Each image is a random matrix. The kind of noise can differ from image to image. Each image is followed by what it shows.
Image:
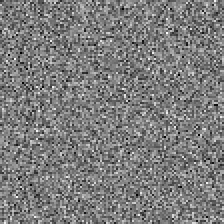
independent entries
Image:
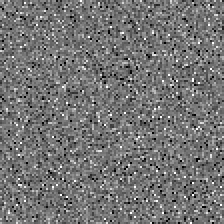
heavy tails
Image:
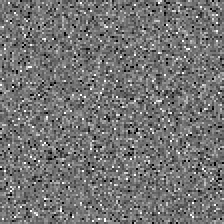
heavy tails
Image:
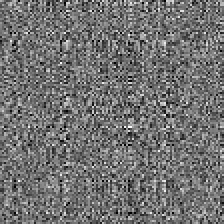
low rank plus noise
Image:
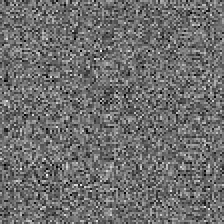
low rank plus noise
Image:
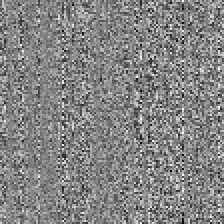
columns of uneven size
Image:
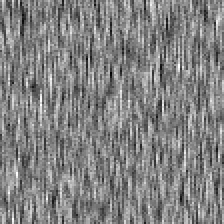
streaked along the columns
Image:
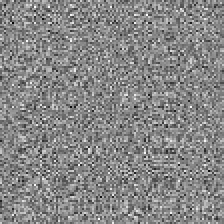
low rank plus noise
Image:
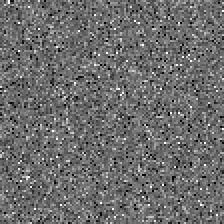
heavy tails
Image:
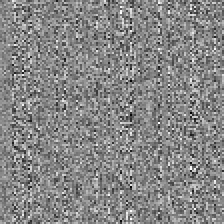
columns of uneven size
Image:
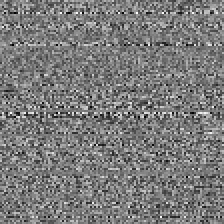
rows of uneven size
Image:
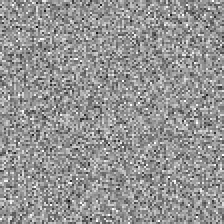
independent entries
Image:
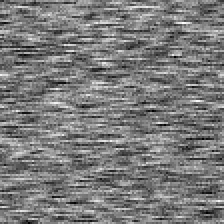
streaked along the rows
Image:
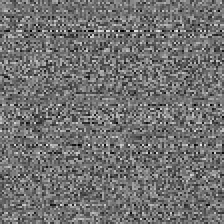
rows of uneven size
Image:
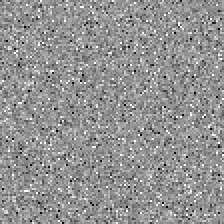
heavy tails
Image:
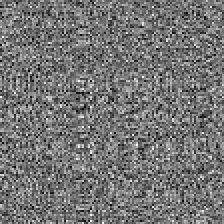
low rank plus noise
